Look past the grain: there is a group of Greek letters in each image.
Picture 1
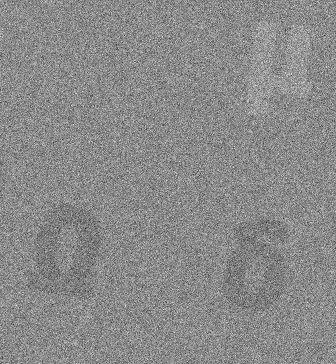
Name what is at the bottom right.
delta
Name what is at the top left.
nothing
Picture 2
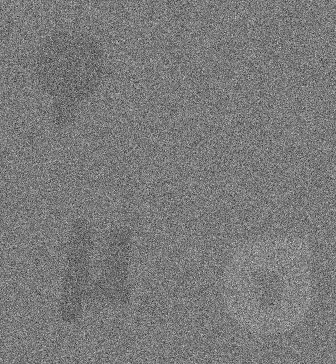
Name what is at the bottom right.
sigma
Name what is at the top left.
phi
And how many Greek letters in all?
3
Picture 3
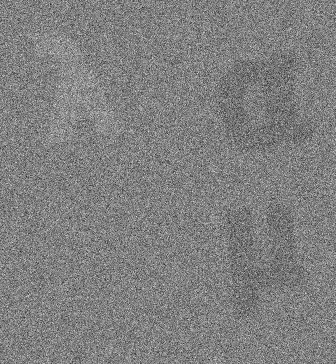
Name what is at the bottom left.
nothing
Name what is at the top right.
alpha
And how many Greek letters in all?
3
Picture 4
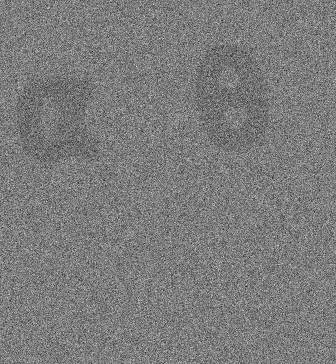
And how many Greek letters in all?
2
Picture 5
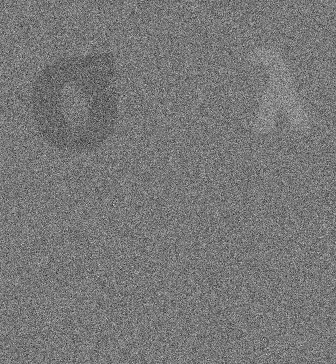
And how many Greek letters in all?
2
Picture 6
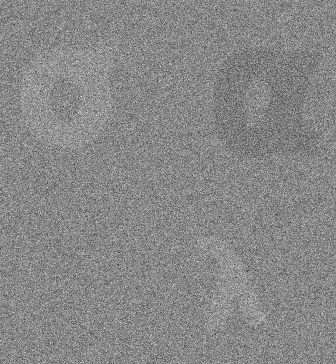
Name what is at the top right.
alpha
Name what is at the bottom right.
lambda
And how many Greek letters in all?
3
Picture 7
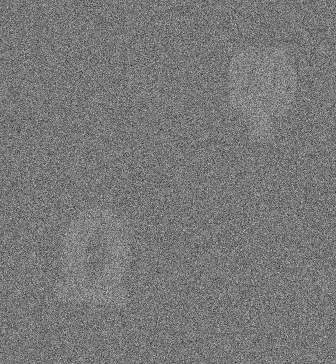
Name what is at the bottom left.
omega
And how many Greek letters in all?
2
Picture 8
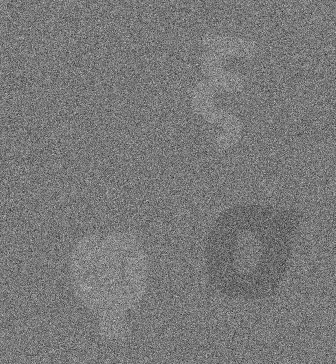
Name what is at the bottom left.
phi
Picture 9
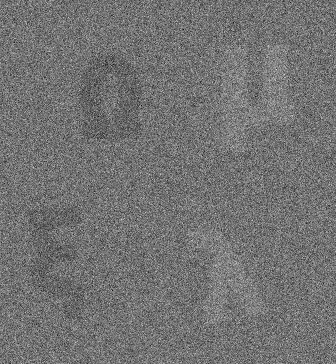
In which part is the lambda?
bottom right
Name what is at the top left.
omega
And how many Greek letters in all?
4
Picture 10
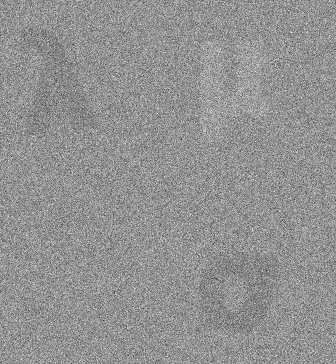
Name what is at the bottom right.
sigma
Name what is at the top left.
lambda
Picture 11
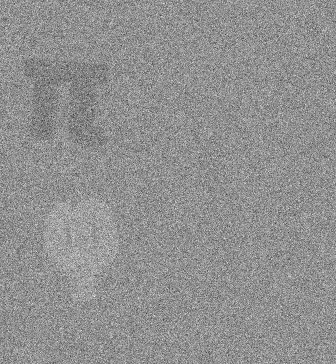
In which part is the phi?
bottom left
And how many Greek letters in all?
2
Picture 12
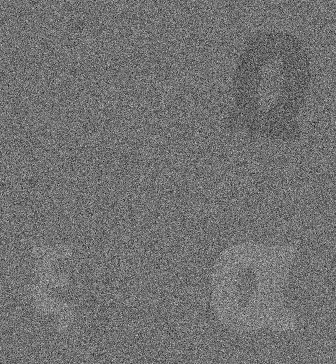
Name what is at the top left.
nothing
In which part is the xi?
bottom left
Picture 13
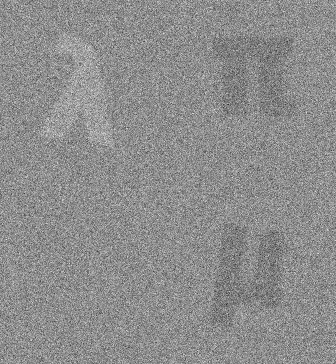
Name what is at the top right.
pi
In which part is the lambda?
top left
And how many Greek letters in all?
3
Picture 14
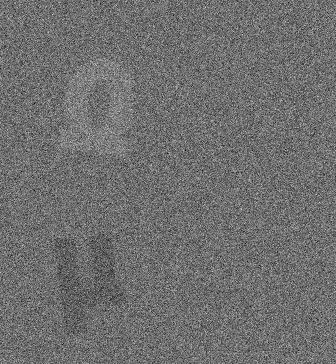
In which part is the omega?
top left
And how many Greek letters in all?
2
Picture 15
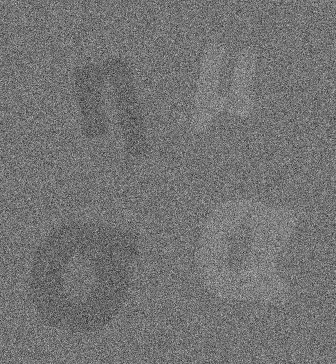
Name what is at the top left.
eta
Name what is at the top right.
mu
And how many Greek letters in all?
4
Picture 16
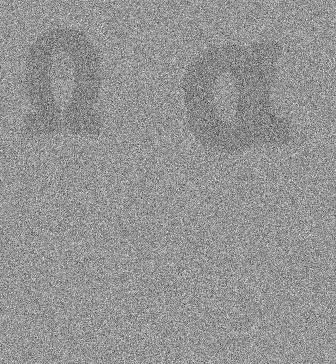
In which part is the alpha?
top right
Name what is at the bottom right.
nothing
